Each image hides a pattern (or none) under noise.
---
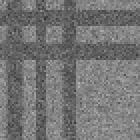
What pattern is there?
bands of rows crossing bands of columns
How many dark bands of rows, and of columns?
2 and 3
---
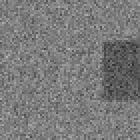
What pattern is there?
one block
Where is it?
middle right
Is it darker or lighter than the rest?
darker
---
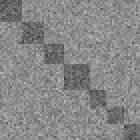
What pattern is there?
blocks along the diagonal
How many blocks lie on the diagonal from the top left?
7
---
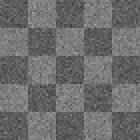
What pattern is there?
a checkerboard
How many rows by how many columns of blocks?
5 by 5
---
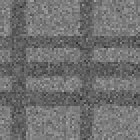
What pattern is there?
bands of rows crossing bands of columns
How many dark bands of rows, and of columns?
3 and 2
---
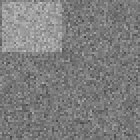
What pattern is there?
one block
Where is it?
top left
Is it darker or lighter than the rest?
lighter
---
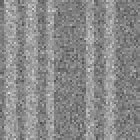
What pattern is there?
bands of columns
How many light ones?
5
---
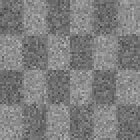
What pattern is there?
a checkerboard
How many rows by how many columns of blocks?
4 by 6
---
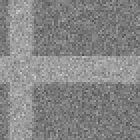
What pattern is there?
bands of rows crossing bands of columns
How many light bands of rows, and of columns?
1 and 1
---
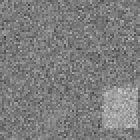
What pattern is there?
one block
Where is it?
bottom right
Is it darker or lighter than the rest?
lighter
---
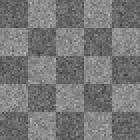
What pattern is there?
a checkerboard
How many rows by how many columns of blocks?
5 by 5
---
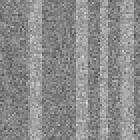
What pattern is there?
bands of columns
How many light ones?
4
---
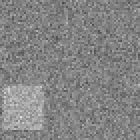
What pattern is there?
one block
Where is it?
bottom left
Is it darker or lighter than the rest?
lighter
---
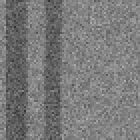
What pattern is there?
bands of columns
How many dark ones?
2
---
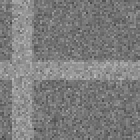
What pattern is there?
bands of rows crossing bands of columns
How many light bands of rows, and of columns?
1 and 1
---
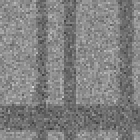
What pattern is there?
bands of rows crossing bands of columns
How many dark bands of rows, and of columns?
1 and 3
